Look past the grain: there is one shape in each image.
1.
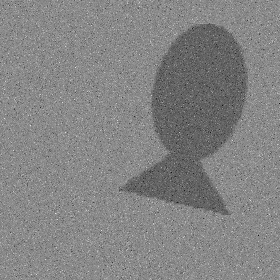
fish
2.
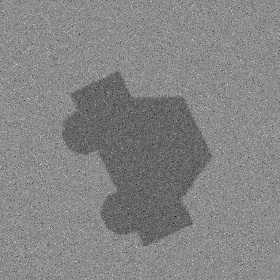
car
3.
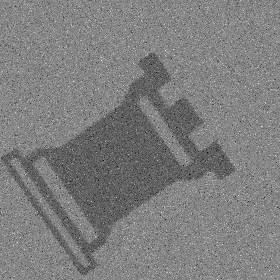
chess rook
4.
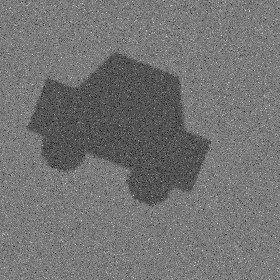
car
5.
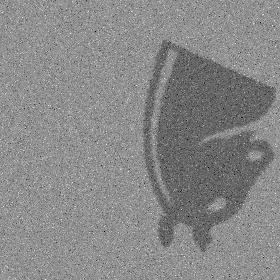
chess knight
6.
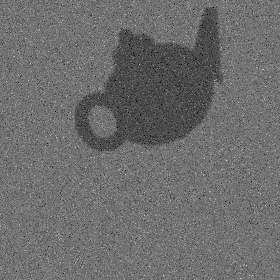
teapot
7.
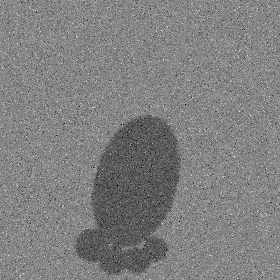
footprint
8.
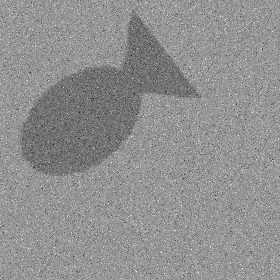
fish
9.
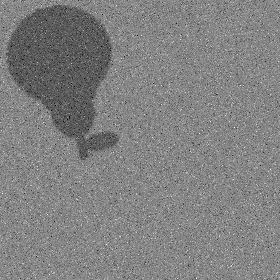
pear
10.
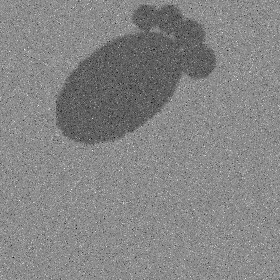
footprint
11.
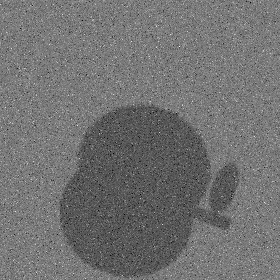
apple
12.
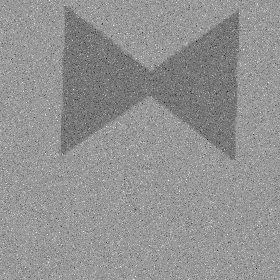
bow tie
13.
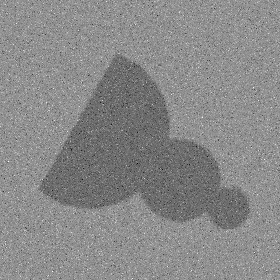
chess pawn
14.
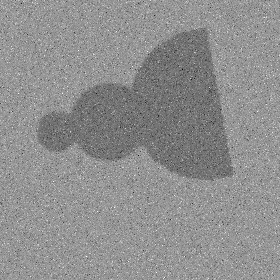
chess pawn
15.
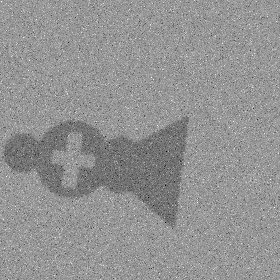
chess bishop
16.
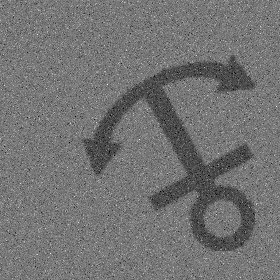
anchor
